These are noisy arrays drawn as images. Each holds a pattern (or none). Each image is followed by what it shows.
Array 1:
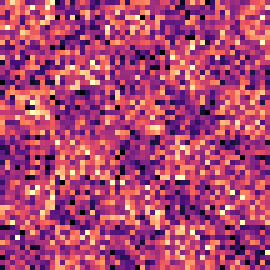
a checkerboard
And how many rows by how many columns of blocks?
6 by 5
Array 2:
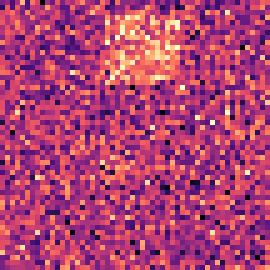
one block
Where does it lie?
top middle
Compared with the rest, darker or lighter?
lighter
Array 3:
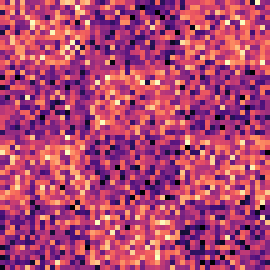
a checkerboard
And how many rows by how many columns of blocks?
4 by 3
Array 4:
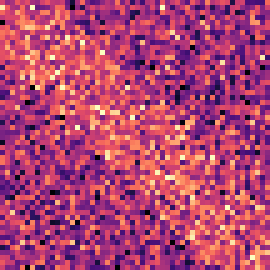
a diagonal band
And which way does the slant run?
top left to bottom right
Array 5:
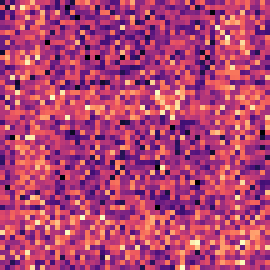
bands of rows crossing bands of columns
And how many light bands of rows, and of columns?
2 and 2
